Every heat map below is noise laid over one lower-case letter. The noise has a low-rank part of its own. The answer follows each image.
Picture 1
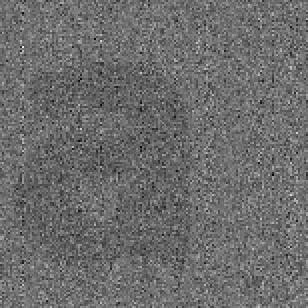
dark a
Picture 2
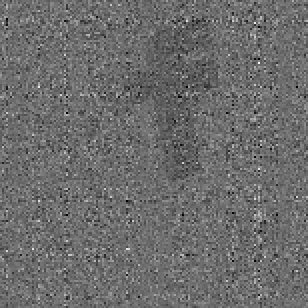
dark f
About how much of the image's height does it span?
half
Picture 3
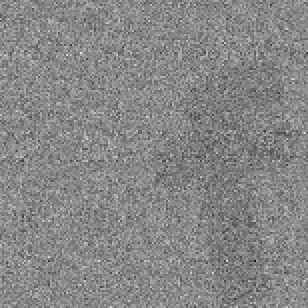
dark f
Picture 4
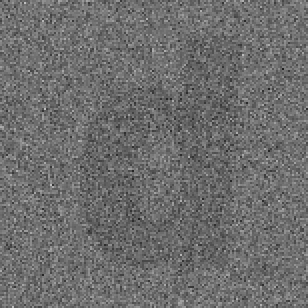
dark d
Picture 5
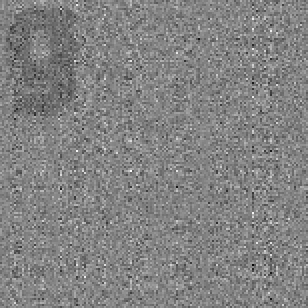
dark g, top left
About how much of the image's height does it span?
a third
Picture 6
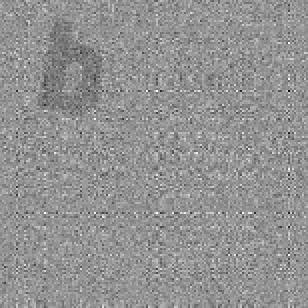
dark b, top left
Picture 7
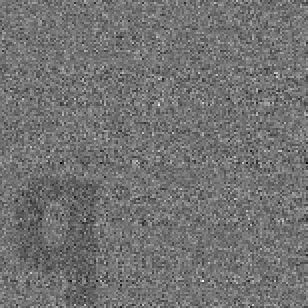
dark q, bottom left
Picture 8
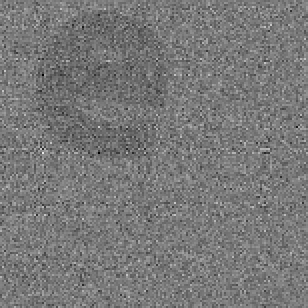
dark e
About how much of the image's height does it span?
half
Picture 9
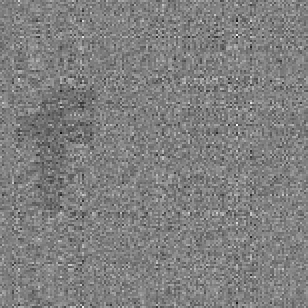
dark f, middle left
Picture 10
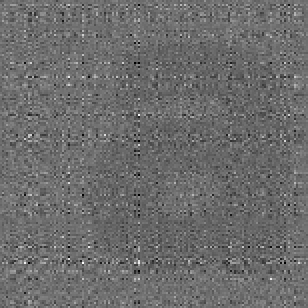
dark a
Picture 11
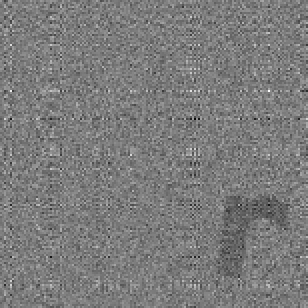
dark r, bottom right
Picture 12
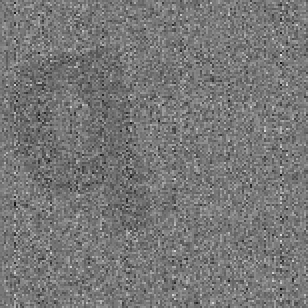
dark q
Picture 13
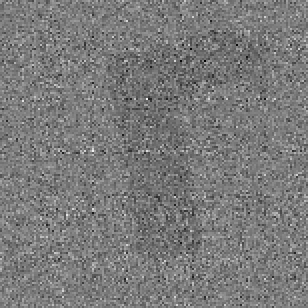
dark r
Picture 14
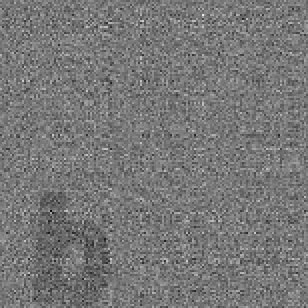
dark b, bottom left
